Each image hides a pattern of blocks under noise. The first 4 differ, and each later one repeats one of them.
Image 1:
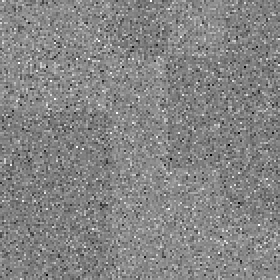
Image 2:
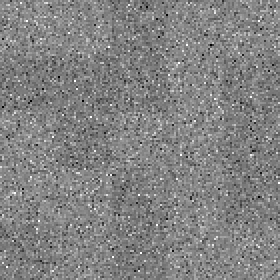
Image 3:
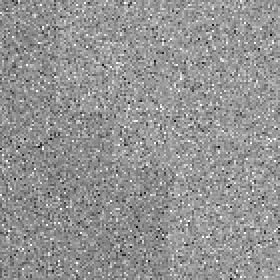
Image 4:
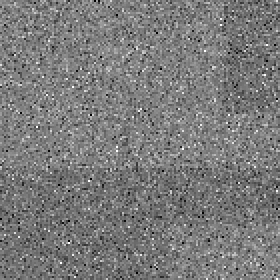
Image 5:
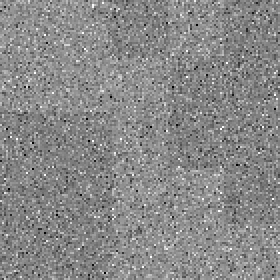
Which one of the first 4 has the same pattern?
1
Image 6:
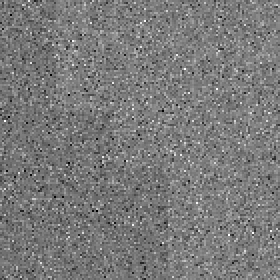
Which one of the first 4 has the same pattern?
3
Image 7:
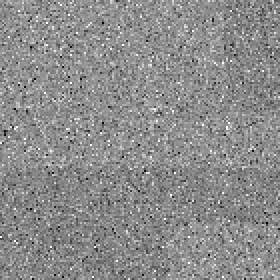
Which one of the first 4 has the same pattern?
4
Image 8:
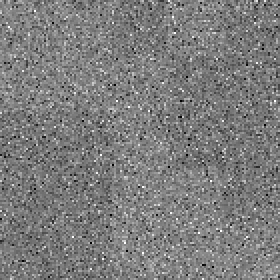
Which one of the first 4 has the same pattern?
1
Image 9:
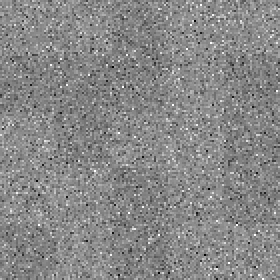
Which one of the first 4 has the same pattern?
2
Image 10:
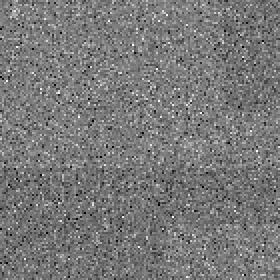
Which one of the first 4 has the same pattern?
4
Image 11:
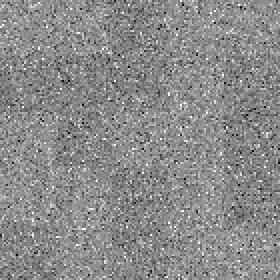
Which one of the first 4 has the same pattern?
2
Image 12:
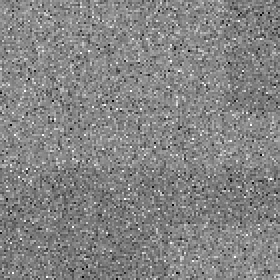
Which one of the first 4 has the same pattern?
4
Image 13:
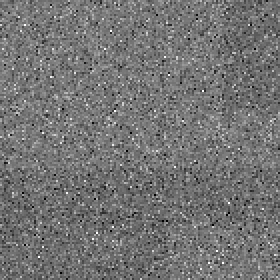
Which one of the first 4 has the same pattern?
4
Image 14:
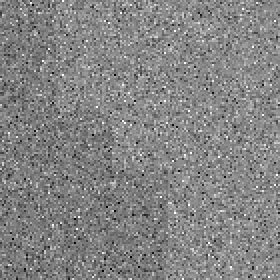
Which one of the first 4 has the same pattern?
3
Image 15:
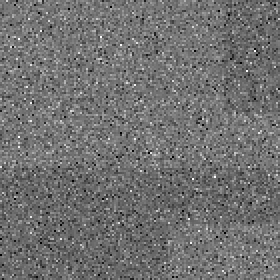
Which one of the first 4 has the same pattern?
4
